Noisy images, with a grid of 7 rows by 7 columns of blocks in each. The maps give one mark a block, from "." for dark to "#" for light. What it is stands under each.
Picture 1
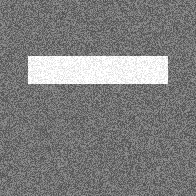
. . . . . . .
. . . . . . .
. # # # # # .
. . . . . . .
. . . . . . .
. . . . . . .
. . . . . . .
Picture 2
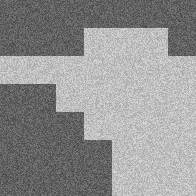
. . . . . . .
. . . # # # .
# # # # # # #
. . # # # # #
. . . # # # #
. . . . # # #
. . . . # # #
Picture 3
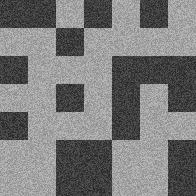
. . # . # . #
# # . # # # #
. # # # . . .
# # . # . # .
. # # # . # #
# # . . # # .
# # . . # # .
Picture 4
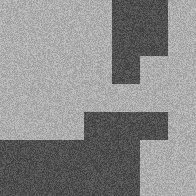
# # # # . . #
# # # # . . #
# # # # . # #
# # # # # # #
# # # . . . #
. . . . . # #
. . . . . # #
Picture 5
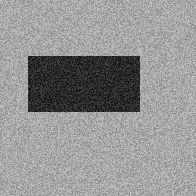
# # # # # # #
# # # # # # #
# . . . . # #
# . . . . # #
# # # # # # #
# # # # # # #
# # # # # # #
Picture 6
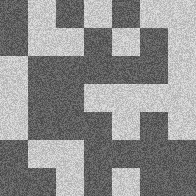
. # . # . # #
. # # . # . #
# . . . . . #
# . . # # # #
# . . . # . #
. # # . . . .
. . # . # . .
